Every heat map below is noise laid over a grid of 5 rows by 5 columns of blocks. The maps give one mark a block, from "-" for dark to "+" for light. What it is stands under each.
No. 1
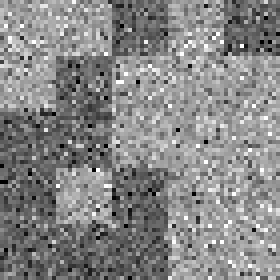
++-+-
+-+++
--+++
-+-++
---++
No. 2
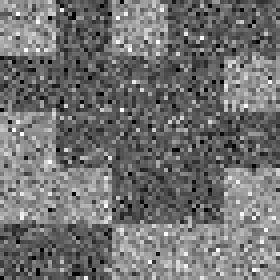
+-+--
----+
+----
++--+
--+++
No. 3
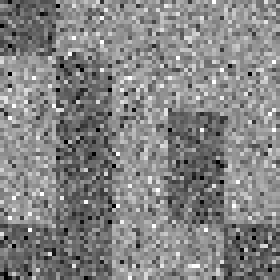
-++++
+-+++
+-+-+
+-+-+
--++-
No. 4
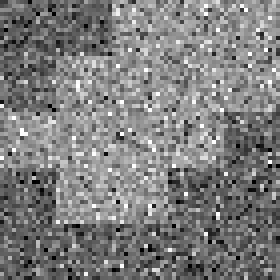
--+++
-++++
++++-
-++--
-----
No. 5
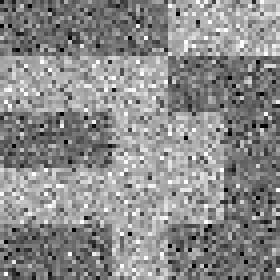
---++
+++--
--++-
++++-
--+--
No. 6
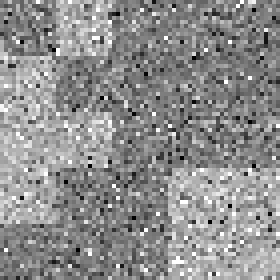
-+---
+----
++---
+--++
---++
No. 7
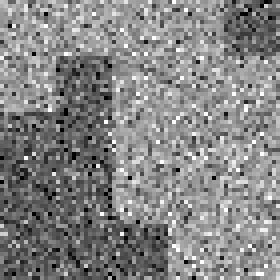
++++-
+-+++
--+++
--+++
---++
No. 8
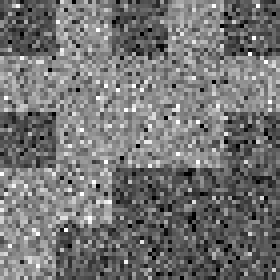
-+-+-
+++++
-+++-
++---
+----
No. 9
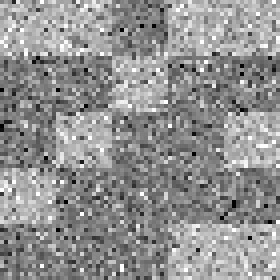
++-++
--+--
-+--+
+----
---++
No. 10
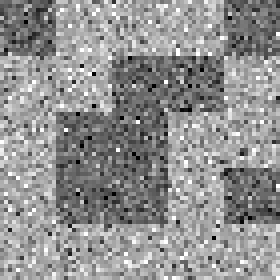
-+++-
++--+
+--++
+--+-
+++++
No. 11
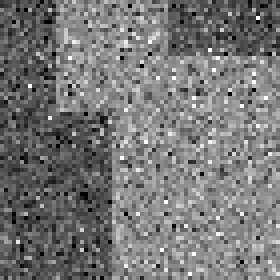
-++--
-++++
--+++
--+++
--+++
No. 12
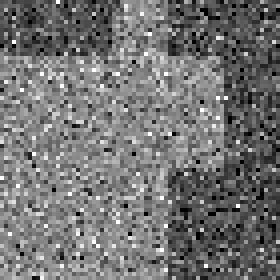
--+--
++++-
++++-
+++--
+++--
